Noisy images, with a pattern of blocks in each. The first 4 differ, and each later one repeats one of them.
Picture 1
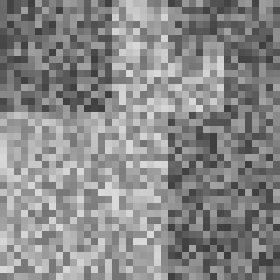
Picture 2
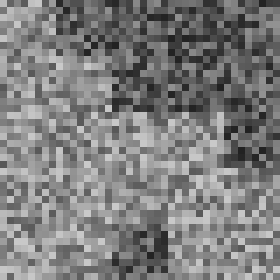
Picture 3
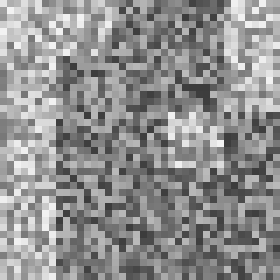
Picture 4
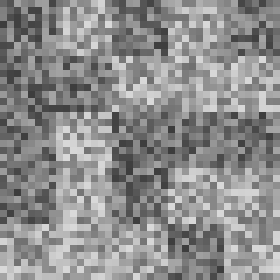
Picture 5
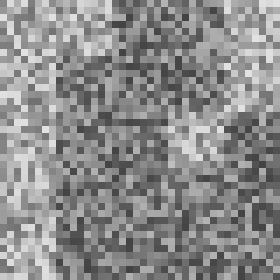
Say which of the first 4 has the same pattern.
3
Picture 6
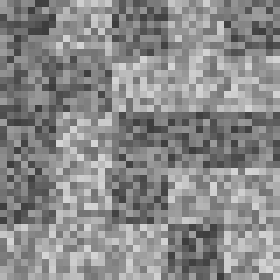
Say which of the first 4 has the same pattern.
4
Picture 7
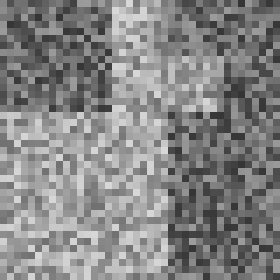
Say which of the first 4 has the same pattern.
1
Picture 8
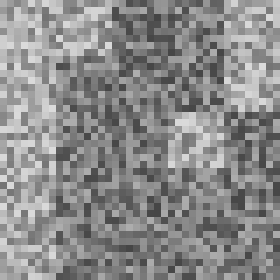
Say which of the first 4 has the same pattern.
3
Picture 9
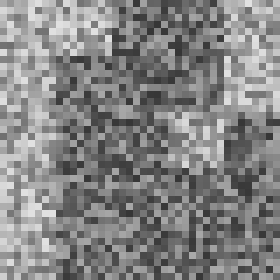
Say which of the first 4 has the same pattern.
3
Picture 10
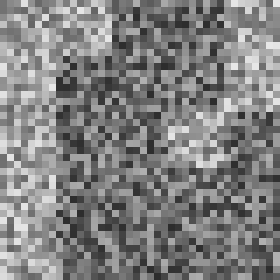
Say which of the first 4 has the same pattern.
3
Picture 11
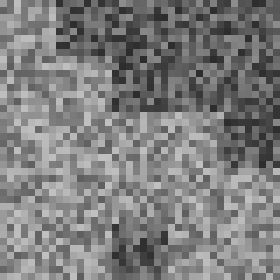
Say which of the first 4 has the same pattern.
2
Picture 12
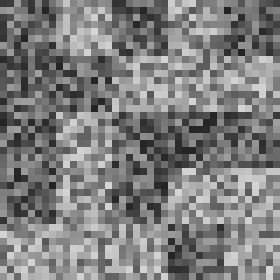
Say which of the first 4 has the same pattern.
4
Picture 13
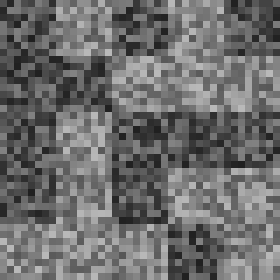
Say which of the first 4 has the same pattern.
4
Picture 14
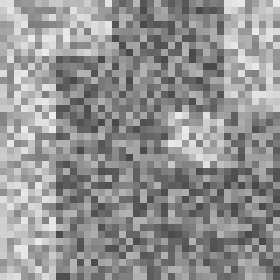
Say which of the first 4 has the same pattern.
3
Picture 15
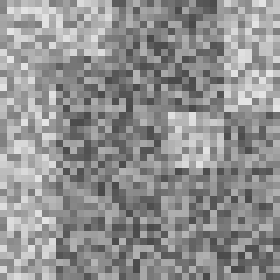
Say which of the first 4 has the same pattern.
3
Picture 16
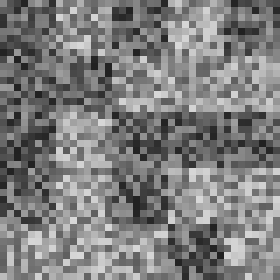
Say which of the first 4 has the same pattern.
4
